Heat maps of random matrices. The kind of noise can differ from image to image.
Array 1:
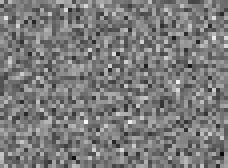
independent entries
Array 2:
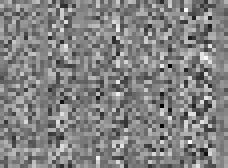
columns of uneven size
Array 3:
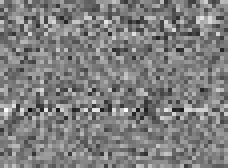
rows of uneven size
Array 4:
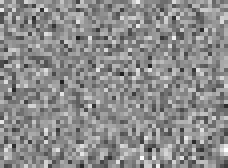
low rank plus noise
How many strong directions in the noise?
one
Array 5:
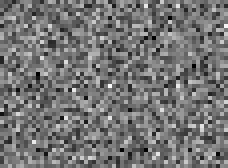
independent entries
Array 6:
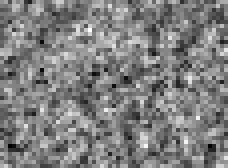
blotchy
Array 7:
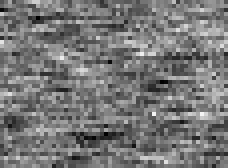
streaked along the rows
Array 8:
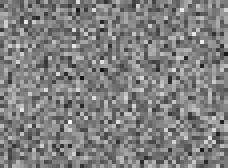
independent entries
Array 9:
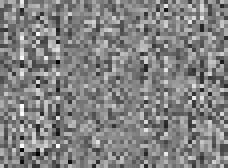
columns of uneven size
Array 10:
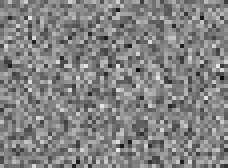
low rank plus noise
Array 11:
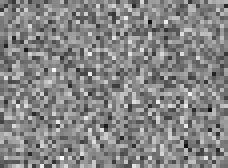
independent entries
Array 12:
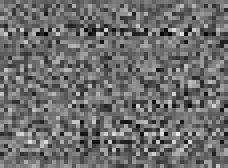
rows of uneven size
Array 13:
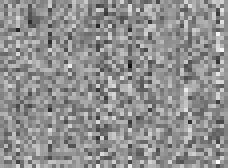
columns of uneven size
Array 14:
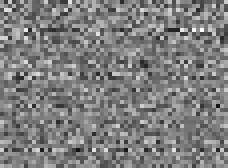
rows of uneven size
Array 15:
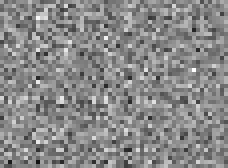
low rank plus noise
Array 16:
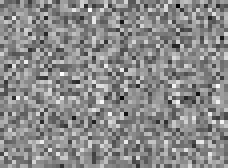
low rank plus noise
